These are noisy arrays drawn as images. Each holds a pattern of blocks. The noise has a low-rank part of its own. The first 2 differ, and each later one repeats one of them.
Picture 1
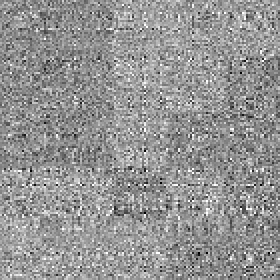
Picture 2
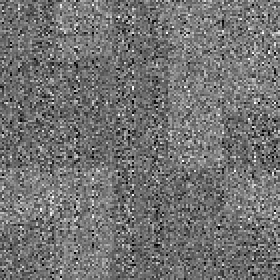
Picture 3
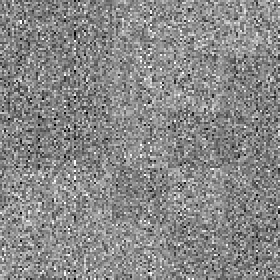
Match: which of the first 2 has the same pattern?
1
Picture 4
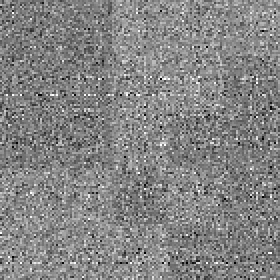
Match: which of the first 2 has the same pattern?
1
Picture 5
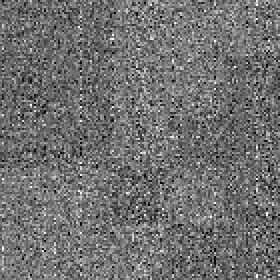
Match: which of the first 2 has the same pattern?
1
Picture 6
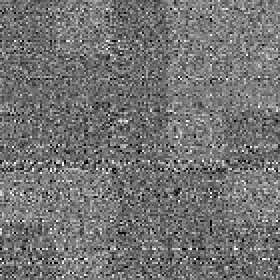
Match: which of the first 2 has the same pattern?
2
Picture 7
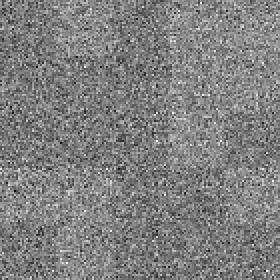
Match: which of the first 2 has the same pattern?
2
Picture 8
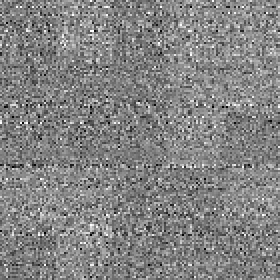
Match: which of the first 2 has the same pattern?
2
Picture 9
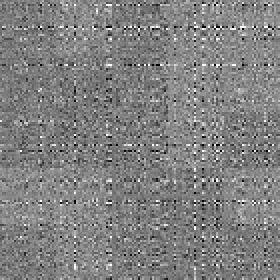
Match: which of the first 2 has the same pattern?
2
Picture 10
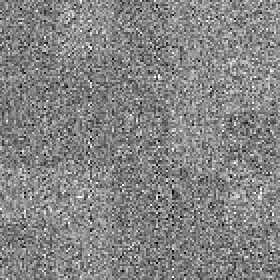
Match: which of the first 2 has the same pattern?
2
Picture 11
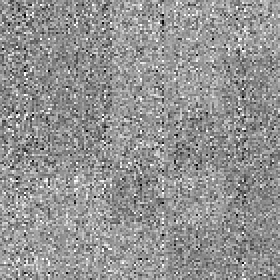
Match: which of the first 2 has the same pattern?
1
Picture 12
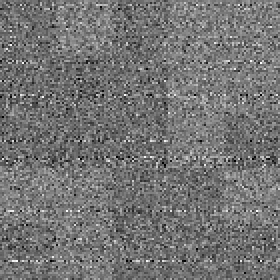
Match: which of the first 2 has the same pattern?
2
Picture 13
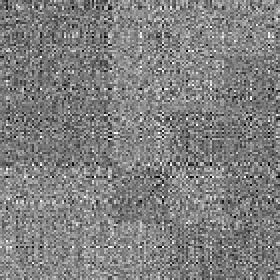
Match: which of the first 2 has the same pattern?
1
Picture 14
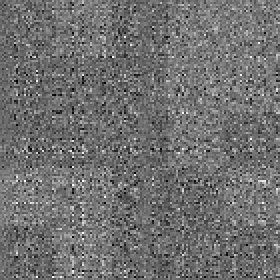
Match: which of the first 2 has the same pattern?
2
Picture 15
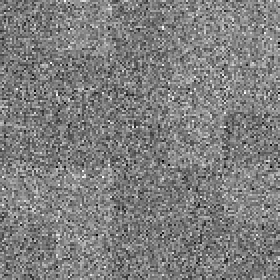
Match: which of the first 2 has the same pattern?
2
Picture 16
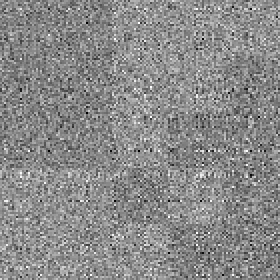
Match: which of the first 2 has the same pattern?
1
